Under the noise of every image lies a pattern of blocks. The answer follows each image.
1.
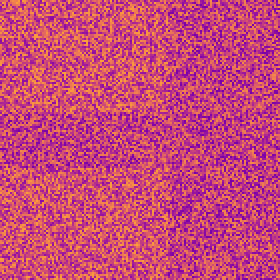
top and bottom mirror each other
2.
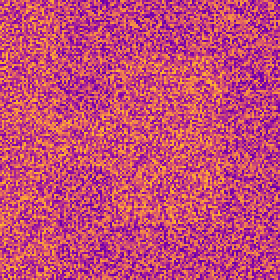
top and bottom mirror each other
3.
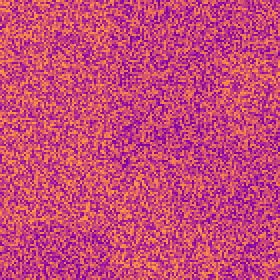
no symmetry
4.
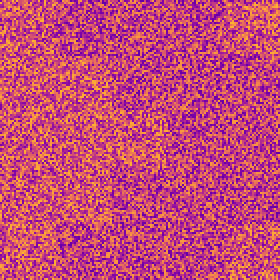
top and bottom mirror each other
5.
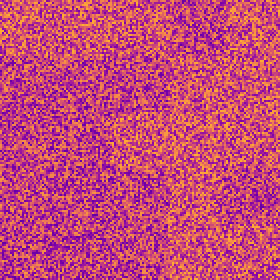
no symmetry
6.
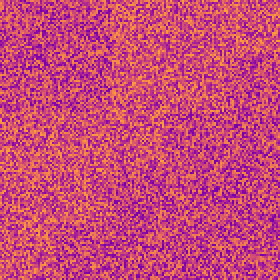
mirrored about the diagonal from the top left
